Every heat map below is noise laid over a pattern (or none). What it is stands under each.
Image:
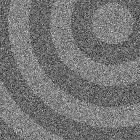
rings round one point
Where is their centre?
top right
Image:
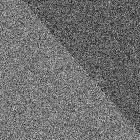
a sharp edge
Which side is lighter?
bottom left
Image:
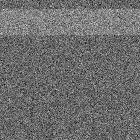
one horizontal stripe
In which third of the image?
top
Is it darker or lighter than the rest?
lighter
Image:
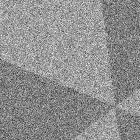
spokes from one point
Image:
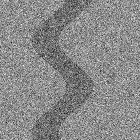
a wavy band
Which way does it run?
top to bottom
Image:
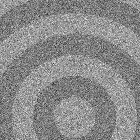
rings round one point
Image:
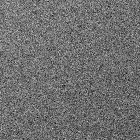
a smooth slope
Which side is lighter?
top left
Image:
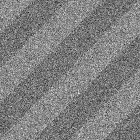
diagonal stripes
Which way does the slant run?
bottom left to top right
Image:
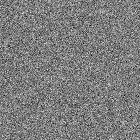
only noise
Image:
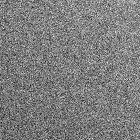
a smooth slope
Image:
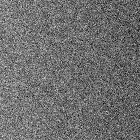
a smooth slope
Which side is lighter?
left
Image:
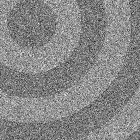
rings round one point
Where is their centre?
top left
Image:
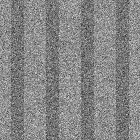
vertical stripes
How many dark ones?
4
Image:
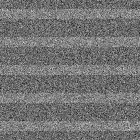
horizontal stripes
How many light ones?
5
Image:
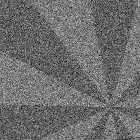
spokes from one point
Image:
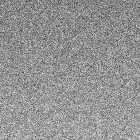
a smooth slope
